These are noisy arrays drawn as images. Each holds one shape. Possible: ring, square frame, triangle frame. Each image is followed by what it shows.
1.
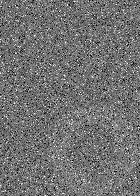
light ring
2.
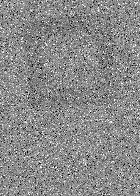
dark square frame
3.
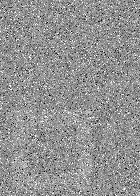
light square frame
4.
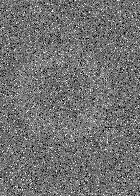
light ring
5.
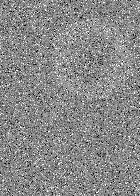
light ring
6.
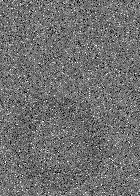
dark ring
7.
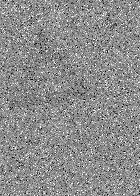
dark triangle frame
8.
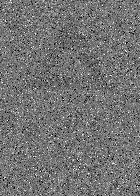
dark triangle frame
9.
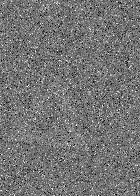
light triangle frame
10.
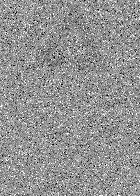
dark triangle frame
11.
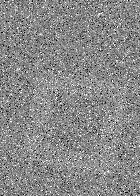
light square frame
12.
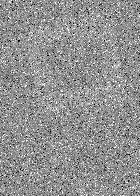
light square frame
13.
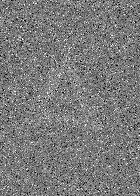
light triangle frame
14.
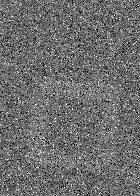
light square frame
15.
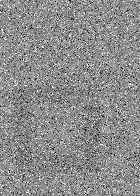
dark square frame
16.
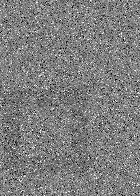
dark square frame
